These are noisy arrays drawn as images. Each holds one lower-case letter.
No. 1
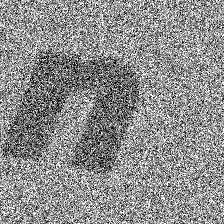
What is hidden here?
dark n
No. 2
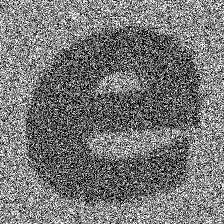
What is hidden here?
dark e
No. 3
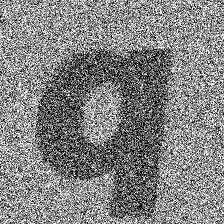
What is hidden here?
dark q
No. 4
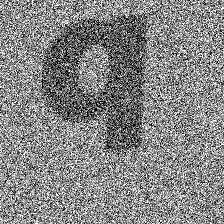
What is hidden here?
dark q
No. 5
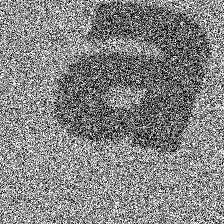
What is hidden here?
dark a
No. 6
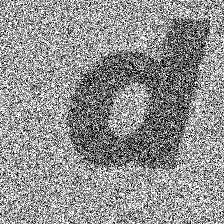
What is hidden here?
dark d
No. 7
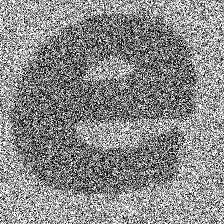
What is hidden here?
dark e
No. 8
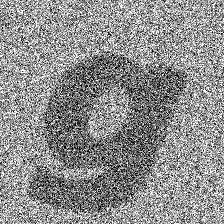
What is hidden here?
dark g
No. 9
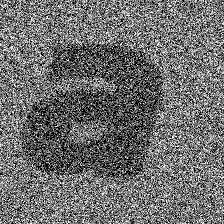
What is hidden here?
dark a
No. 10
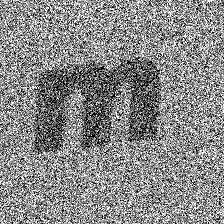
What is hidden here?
dark m
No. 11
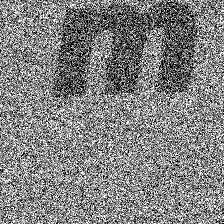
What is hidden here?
dark m
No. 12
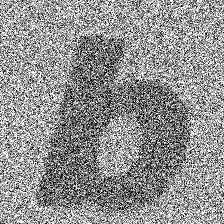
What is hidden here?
dark b
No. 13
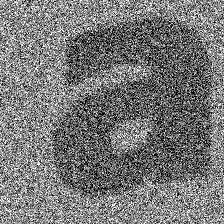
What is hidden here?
dark a
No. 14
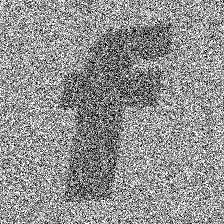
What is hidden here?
dark f
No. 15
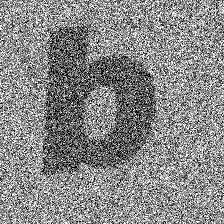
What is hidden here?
dark b
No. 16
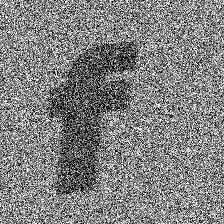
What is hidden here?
dark f
